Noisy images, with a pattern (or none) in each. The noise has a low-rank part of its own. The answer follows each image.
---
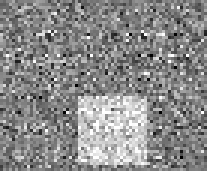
one block
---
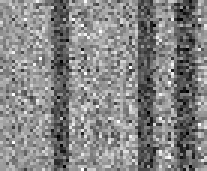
bands of columns
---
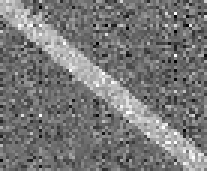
a diagonal band
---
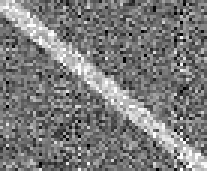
a diagonal band
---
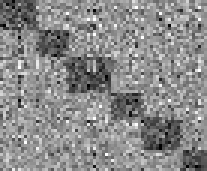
blocks along the diagonal
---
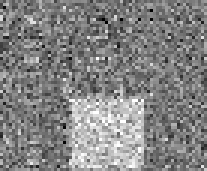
one block
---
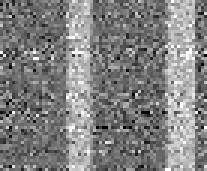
bands of columns
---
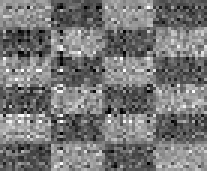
a checkerboard
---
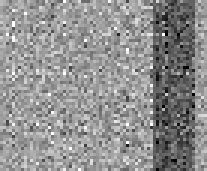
one band of columns
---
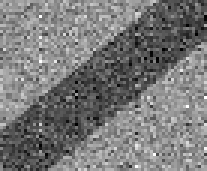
a diagonal band
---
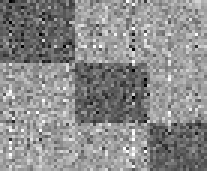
blocks along the diagonal
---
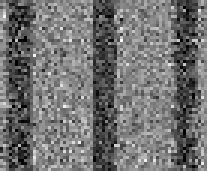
bands of columns
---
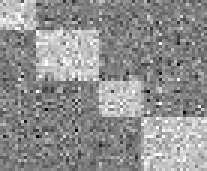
blocks along the diagonal
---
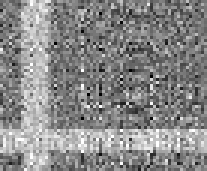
bands of rows crossing bands of columns
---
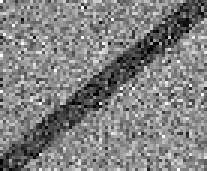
a diagonal band
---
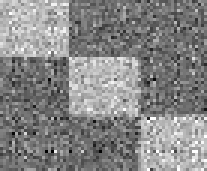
blocks along the diagonal
